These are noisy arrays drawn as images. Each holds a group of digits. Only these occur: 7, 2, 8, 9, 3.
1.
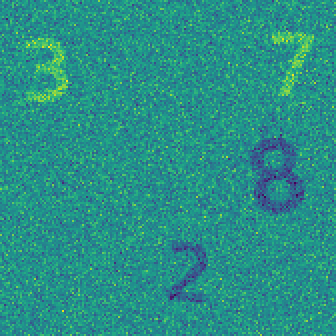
top left: light 3; top right: light 7; middle right: dark 8; bottom middle: dark 2
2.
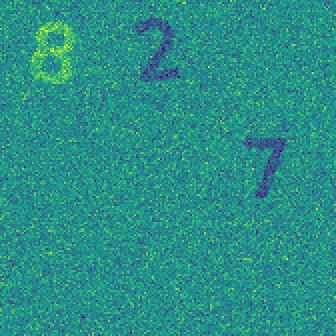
top left: light 8; top middle: dark 2; middle right: dark 7
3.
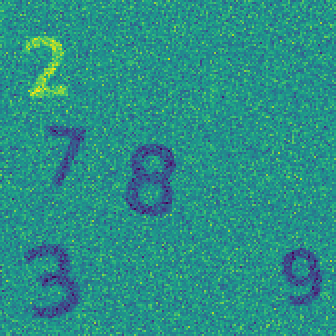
top left: light 2; middle left: dark 7; centre: dark 8; bottom left: dark 3; bottom right: dark 9
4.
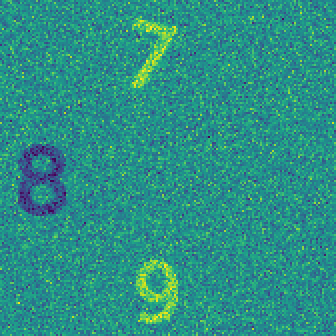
top middle: light 7; middle left: dark 8; bottom middle: light 9
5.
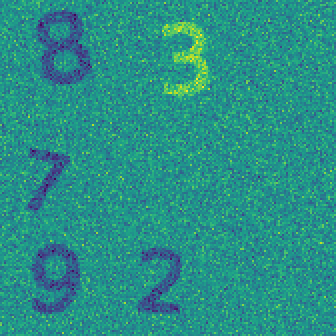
top left: dark 8; top middle: light 3; middle left: dark 7; bottom left: dark 9; bottom middle: dark 2
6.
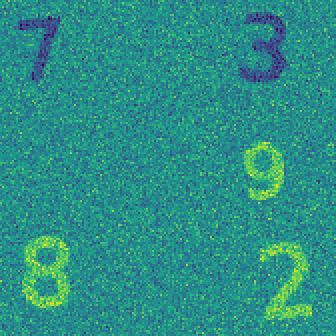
top left: dark 7; top right: dark 3; middle right: light 9; bottom left: light 8; bottom right: light 2
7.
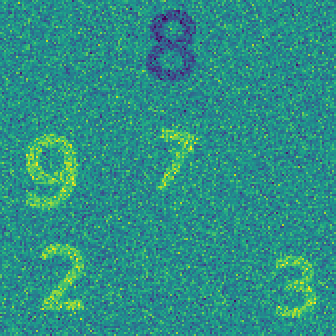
top middle: dark 8; middle left: light 9; centre: light 7; bottom left: light 2; bottom right: light 3
